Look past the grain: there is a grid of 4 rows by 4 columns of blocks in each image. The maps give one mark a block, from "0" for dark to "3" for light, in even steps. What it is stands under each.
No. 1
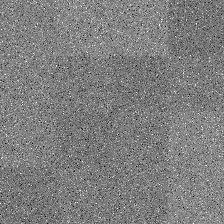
2 3 3 0
2 1 0 1
2 0 1 3
0 1 1 3
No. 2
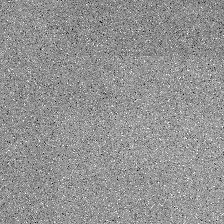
1 0 0 0
1 1 2 2
1 2 3 3
1 2 2 3
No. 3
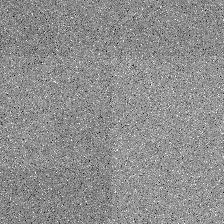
0 1 1 1
2 2 3 3
2 1 3 3
0 0 3 3
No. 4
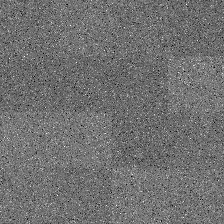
1 2 1 0
0 0 0 3
3 3 0 1
2 1 3 2
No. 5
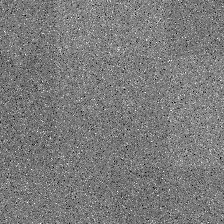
1 3 3 1
0 2 2 3
0 1 1 3
1 1 0 1
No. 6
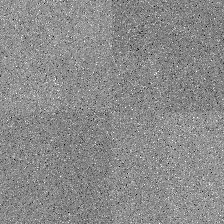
3 3 0 0
3 2 1 0
1 0 2 3
1 0 2 3
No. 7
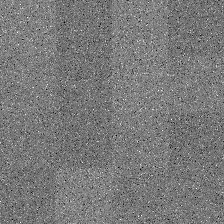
3 0 3 0
2 0 3 2
1 0 2 0
0 3 1 1
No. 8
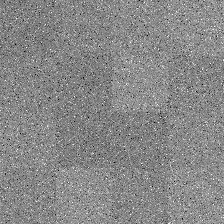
0 1 2 3
1 0 3 1
2 0 0 2
1 3 1 3
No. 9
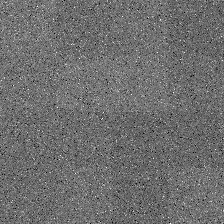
3 1 2 0
2 3 3 1
1 1 0 0
1 2 0 2
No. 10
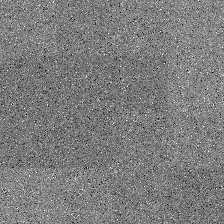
2 1 2 3
0 0 0 3
0 0 1 2
3 2 1 0
